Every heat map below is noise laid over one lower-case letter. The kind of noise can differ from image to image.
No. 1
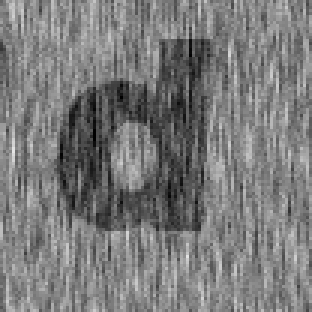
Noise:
streaked along the columns
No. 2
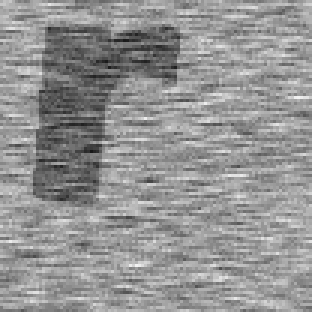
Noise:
streaked along the rows
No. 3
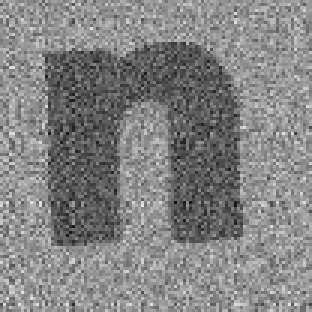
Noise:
low rank plus noise
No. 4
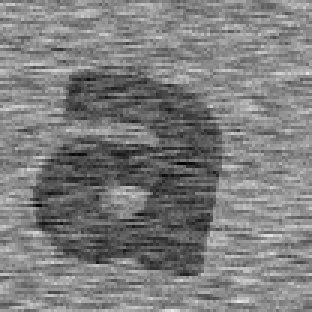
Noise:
streaked along the rows
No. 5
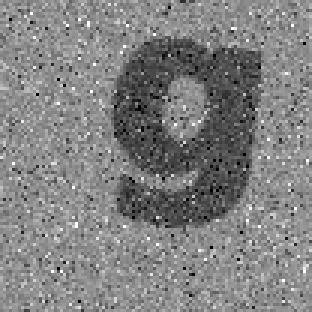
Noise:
heavy tails
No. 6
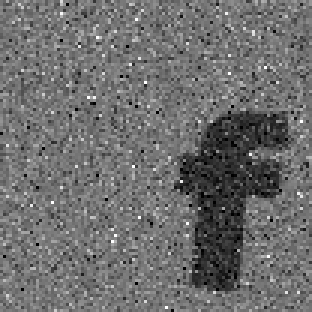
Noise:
heavy tails
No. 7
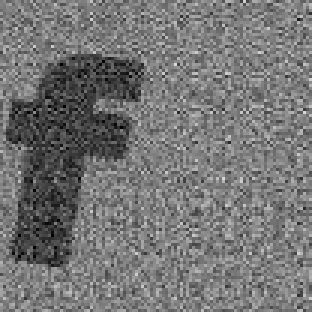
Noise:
low rank plus noise
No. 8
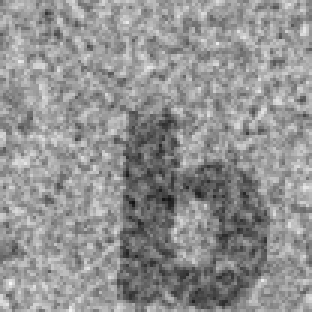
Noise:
blotchy
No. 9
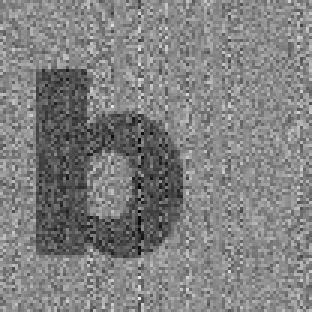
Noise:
columns of uneven size
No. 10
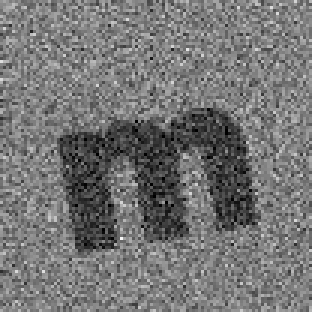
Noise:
low rank plus noise
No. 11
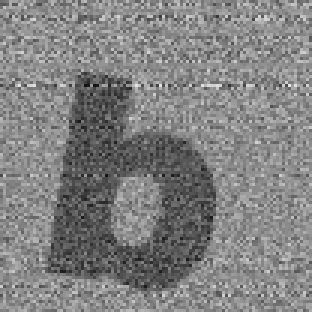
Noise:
rows of uneven size
